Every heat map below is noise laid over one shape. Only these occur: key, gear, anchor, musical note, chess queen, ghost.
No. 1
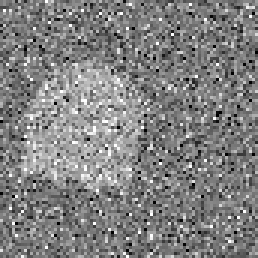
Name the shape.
ghost
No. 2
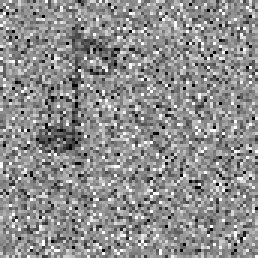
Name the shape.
musical note
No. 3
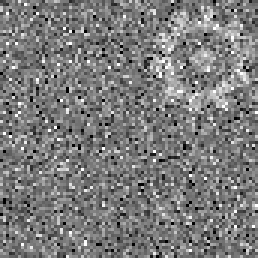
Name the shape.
gear
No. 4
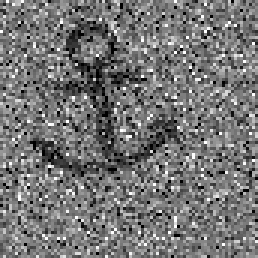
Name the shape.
anchor
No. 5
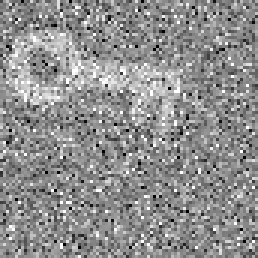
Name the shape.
key
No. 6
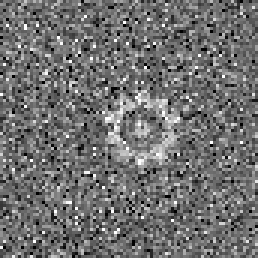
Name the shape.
gear
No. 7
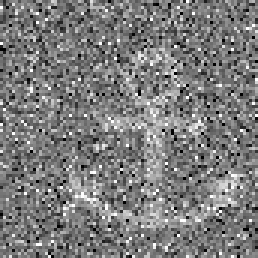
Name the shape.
anchor
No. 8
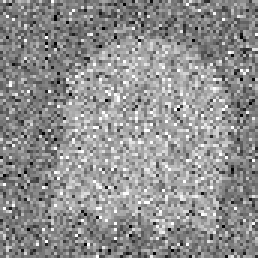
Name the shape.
ghost
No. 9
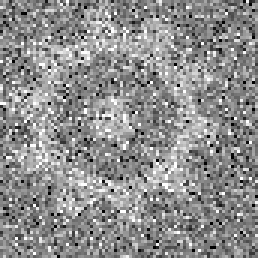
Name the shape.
gear
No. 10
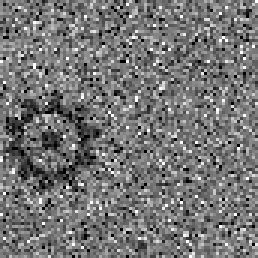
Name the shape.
gear
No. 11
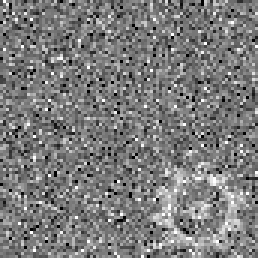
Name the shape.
gear
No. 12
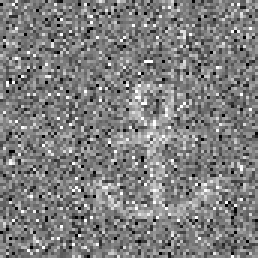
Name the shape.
anchor
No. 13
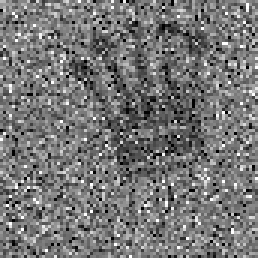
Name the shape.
chess queen
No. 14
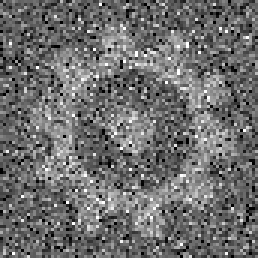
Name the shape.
gear
